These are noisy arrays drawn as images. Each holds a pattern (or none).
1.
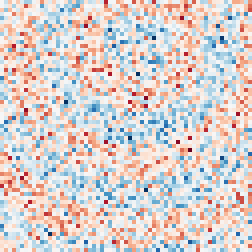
rings round one point
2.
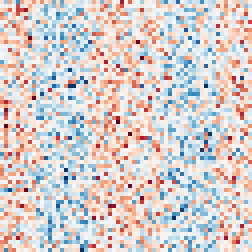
vertical stripes
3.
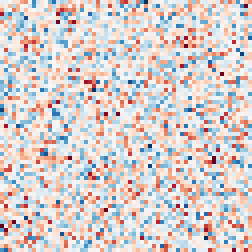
only noise
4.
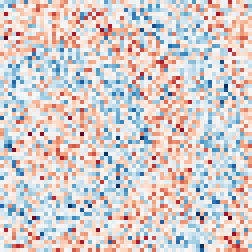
rings round one point
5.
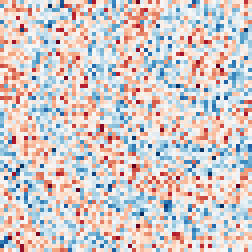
rings round one point
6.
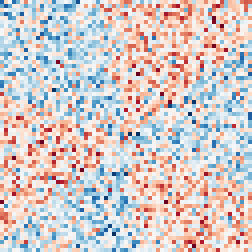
spokes from one point
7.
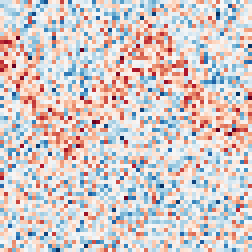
a wavy band
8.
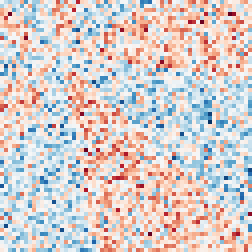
spokes from one point
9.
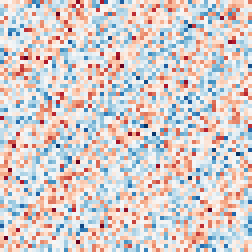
diagonal stripes
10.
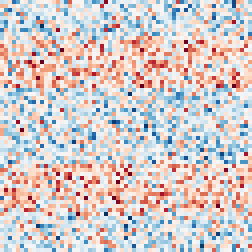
horizontal stripes
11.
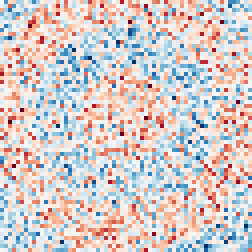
rings round one point
